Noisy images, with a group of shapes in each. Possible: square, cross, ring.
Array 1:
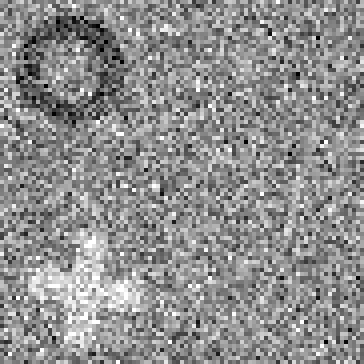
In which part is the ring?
top left
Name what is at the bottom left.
cross
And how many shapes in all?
2
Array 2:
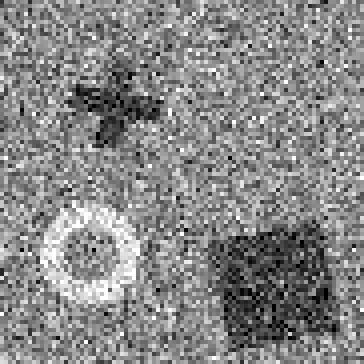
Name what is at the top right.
nothing
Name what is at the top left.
cross
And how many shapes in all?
3
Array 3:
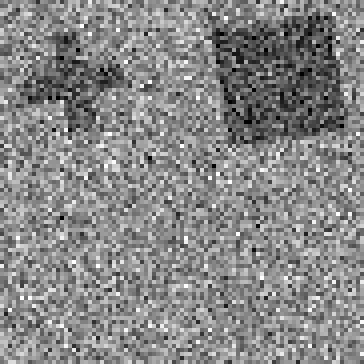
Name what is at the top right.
square
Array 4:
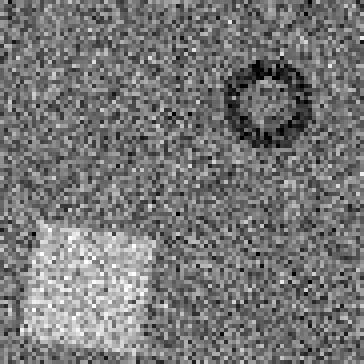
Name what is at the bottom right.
nothing
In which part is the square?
bottom left
